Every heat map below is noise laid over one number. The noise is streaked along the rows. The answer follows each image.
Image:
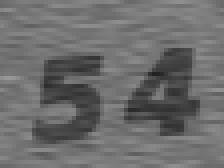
54
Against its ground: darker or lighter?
darker
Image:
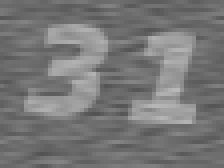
31
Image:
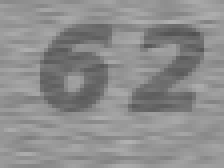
62
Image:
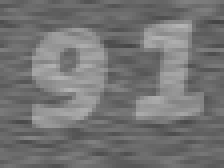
91
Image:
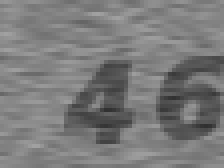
46
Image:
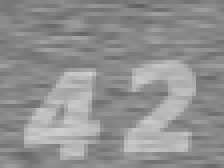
42
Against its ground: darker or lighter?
lighter
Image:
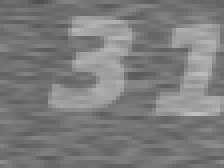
31
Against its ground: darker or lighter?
lighter
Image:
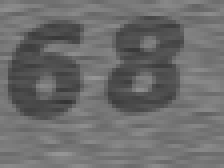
68
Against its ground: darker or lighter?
darker
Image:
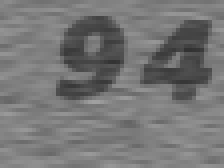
94
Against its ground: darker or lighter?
darker
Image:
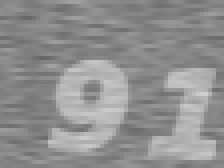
91
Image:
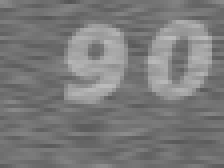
90
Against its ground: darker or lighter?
lighter
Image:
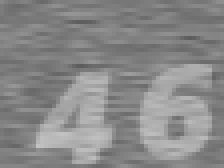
46
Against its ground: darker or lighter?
lighter
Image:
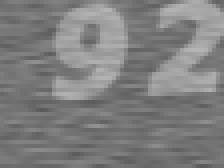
92
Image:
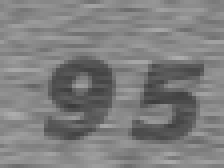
95
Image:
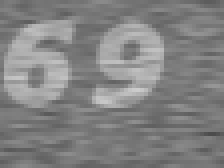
69
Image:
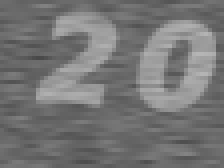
20
